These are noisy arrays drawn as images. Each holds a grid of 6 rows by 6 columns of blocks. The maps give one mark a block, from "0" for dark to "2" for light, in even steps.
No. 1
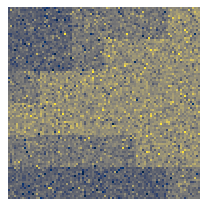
0 0 1 1 1 2
0 0 1 2 2 2
1 2 2 2 2 2
2 2 2 2 2 2
1 1 1 1 2 2
0 0 0 0 0 1
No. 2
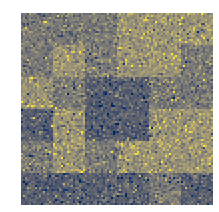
1 1 1 2 2 2
1 2 1 2 2 1
2 1 0 0 1 1
0 2 0 0 2 2
1 2 1 2 2 2
0 0 0 0 1 0
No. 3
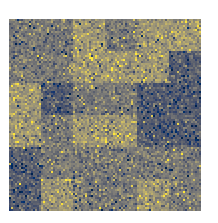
1 1 2 1 2 2
1 1 2 2 2 0
2 0 1 1 0 0
2 1 2 2 0 0
0 1 1 1 1 1
0 2 1 1 2 1
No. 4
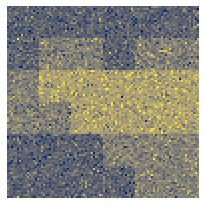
0 0 0 0 0 0
0 1 1 0 1 1
1 2 2 2 2 2
1 1 2 2 2 2
0 0 0 1 1 1
0 0 0 0 1 1
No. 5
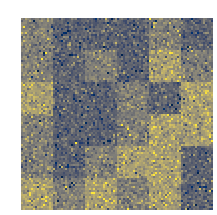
1 0 0 0 1 0
1 0 1 0 2 1
2 0 0 1 0 2
1 0 0 1 2 2
1 0 1 2 2 0
2 1 2 1 2 0
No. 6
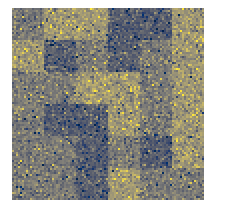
1 2 2 0 0 2
2 0 1 0 1 2
1 1 2 2 1 2
1 0 0 2 1 2
1 1 0 1 0 2
1 1 0 2 1 1
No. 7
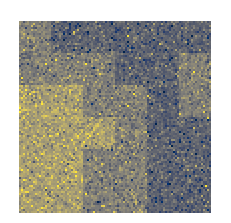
1 0 0 0 0 0
1 1 1 0 0 1
2 2 1 1 0 1
2 2 2 1 0 0
2 2 1 1 0 0
2 2 1 1 0 0
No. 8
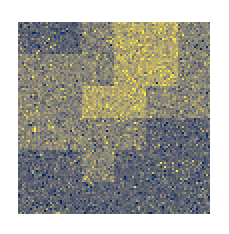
0 0 1 2 2 1
1 1 1 2 2 1
1 1 2 2 1 1
1 1 1 1 0 0
0 0 1 0 0 0
0 0 0 0 0 0
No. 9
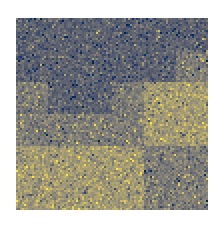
0 0 0 0 0 0
0 0 0 0 0 1
1 0 0 1 2 2
1 1 1 1 2 2
2 2 2 2 1 1
2 2 2 2 1 1
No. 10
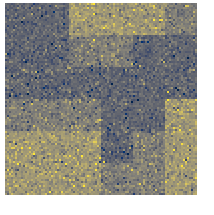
0 0 2 2 2 1
0 0 1 1 0 0
0 0 0 0 0 0
1 1 1 0 0 2
2 2 2 0 1 2
2 2 2 1 1 2
